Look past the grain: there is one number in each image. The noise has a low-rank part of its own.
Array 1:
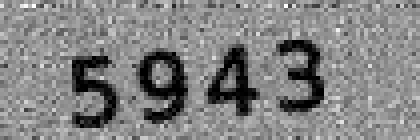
5943
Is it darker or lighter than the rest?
darker
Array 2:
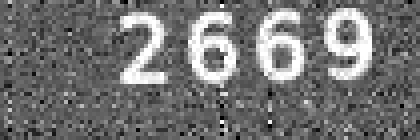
2669
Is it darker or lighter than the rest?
lighter
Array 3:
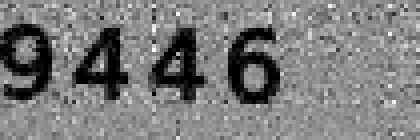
9446
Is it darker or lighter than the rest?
darker
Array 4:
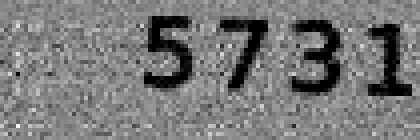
5731
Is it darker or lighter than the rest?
darker
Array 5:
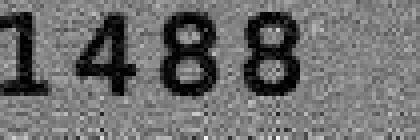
1488
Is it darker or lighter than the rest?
darker
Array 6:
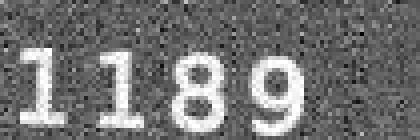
1189
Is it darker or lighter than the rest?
lighter
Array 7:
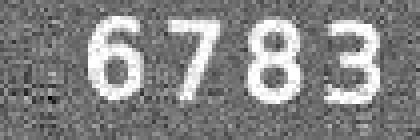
6783
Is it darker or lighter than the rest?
lighter
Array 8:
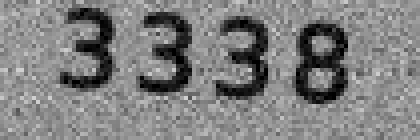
3338
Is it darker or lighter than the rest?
darker
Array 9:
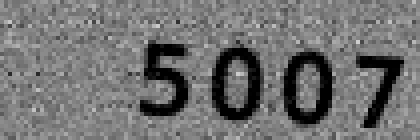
5007
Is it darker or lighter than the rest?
darker
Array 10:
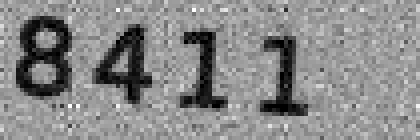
8411
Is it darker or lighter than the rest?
darker
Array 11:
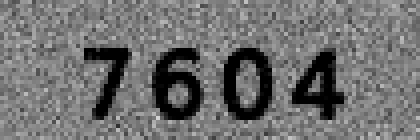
7604
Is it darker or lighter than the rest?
darker
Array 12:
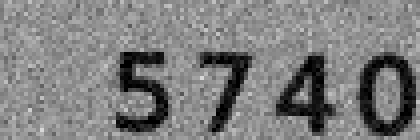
5740
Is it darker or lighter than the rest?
darker
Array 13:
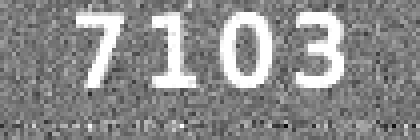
7103
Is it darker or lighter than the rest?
lighter
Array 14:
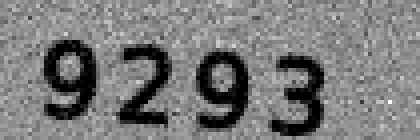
9293
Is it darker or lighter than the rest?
darker
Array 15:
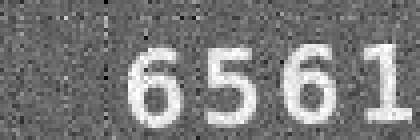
6561
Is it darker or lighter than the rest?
lighter
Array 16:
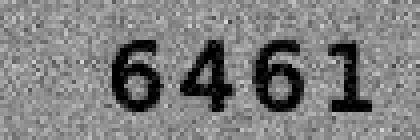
6461
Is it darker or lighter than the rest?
darker
